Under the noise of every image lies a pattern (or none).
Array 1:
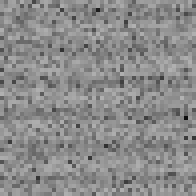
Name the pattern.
horizontal stripes
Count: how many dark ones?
6
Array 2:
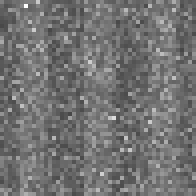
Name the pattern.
vertical stripes
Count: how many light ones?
3
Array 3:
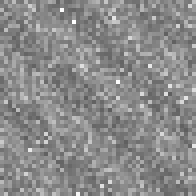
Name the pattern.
diagonal stripes
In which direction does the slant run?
top left to bottom right
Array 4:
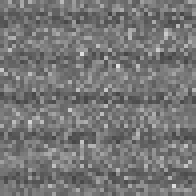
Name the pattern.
horizontal stripes
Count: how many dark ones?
5
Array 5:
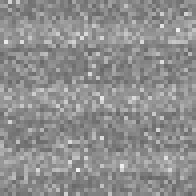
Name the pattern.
horizontal stripes
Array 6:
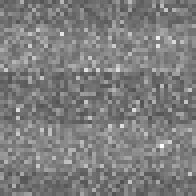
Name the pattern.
horizontal stripes
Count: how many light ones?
2
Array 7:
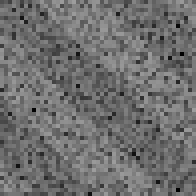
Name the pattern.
diagonal stripes
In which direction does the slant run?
top left to bottom right
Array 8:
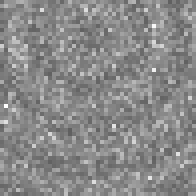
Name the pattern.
rings round one point
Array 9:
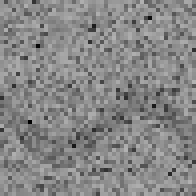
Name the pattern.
a wavy band
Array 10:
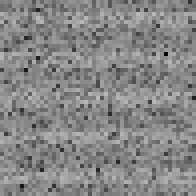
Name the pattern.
horizontal stripes
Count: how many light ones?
5
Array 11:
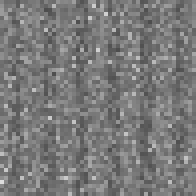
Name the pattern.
vertical stripes
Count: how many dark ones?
6
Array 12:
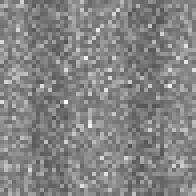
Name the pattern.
vertical stripes
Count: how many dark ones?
2
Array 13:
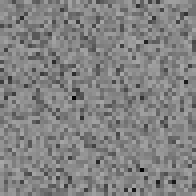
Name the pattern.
only noise
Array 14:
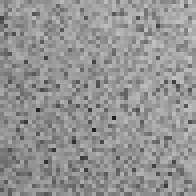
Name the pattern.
a smooth slope
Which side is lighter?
top right
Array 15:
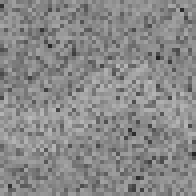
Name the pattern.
a wavy band
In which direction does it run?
left to right
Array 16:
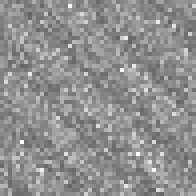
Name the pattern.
diagonal stripes
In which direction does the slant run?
top left to bottom right
